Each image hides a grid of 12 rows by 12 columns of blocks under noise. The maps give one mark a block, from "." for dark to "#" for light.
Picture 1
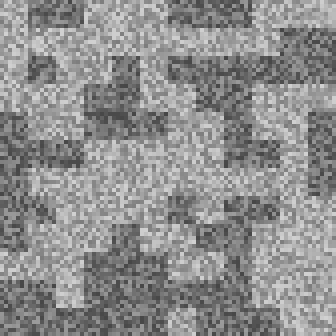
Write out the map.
#..###...###
##########..
#.##.#......
###..##..###
.##...##.##.
...#####..#.
.##########.
..####.#..##
.###.##..###
###...##.###
..#......###
......#...##
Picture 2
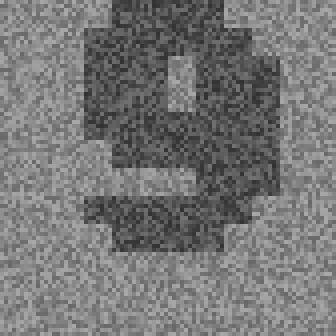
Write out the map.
####....####
###......###
###...#...##
###...#...##
###.......##
####......##
#######...##
###......###
####....####
############
############
############
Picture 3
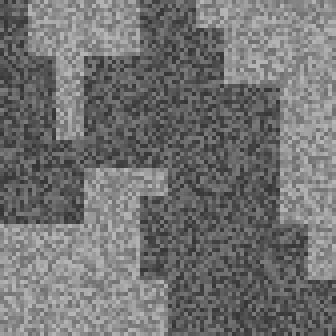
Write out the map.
.####..#####
.####...####
..#.....####
..#.......##
..#.......##
..........##
...###....##
...##.....##
#####......#
#####......#
######......
######......
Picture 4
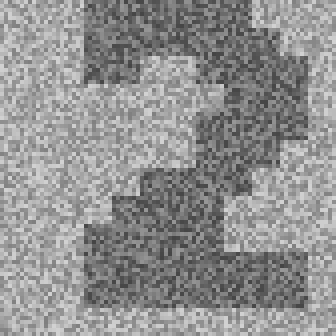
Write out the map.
###......###
###.......##
###..##....#
########...#
#######....#
#######...##
#####....###
####....####
###.....####
###........#
###........#
############
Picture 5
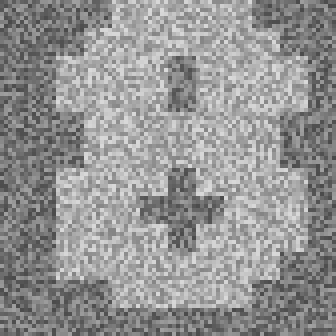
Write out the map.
....#####...
...#######..
..####.####.
..####.####.
...#######..
...#######..
..####.####.
..###...###.
..####.####.
..########..
....#####...
............
